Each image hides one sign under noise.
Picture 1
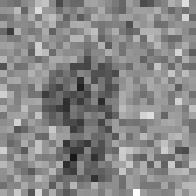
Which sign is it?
pilcrow
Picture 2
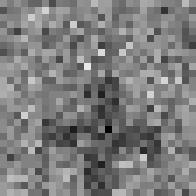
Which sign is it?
plus sign
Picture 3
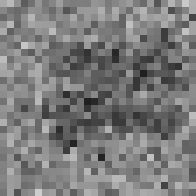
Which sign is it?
not-equal sign
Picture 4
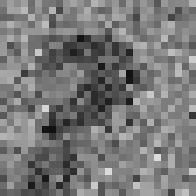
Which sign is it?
question mark
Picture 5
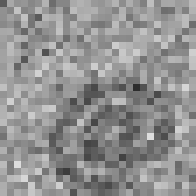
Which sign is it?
at sign
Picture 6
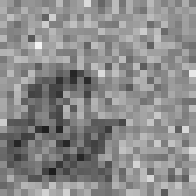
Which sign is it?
ampersand
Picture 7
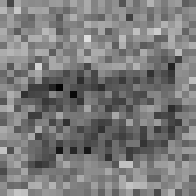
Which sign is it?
approximately sign
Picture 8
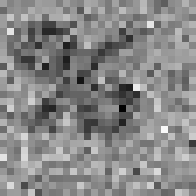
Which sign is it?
percent sign
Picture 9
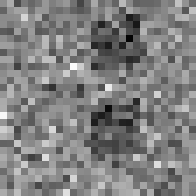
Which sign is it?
colon
